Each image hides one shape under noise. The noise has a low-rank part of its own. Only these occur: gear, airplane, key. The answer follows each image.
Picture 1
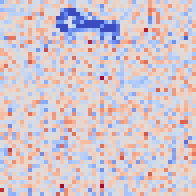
blue key, top middle
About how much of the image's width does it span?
a third
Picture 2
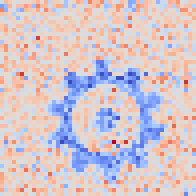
blue gear
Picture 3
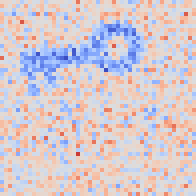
blue key
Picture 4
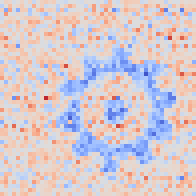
blue gear
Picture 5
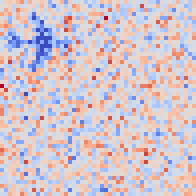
blue airplane, top left
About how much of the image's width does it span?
a third
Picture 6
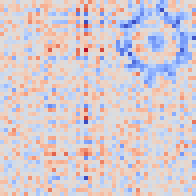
blue gear, top right
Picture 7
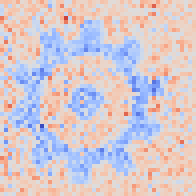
blue gear
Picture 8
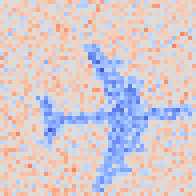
blue airplane
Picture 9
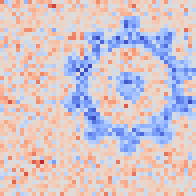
blue gear
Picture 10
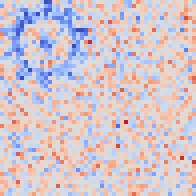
blue gear, top left
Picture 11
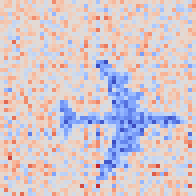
blue airplane
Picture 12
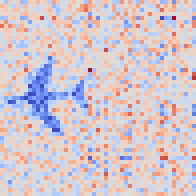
blue airplane, middle left
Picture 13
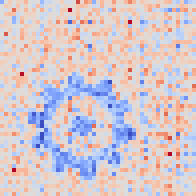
blue gear
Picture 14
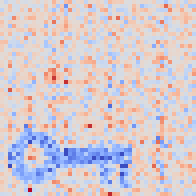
blue key
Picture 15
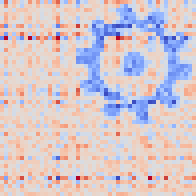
blue gear
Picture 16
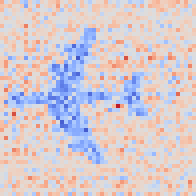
blue airplane
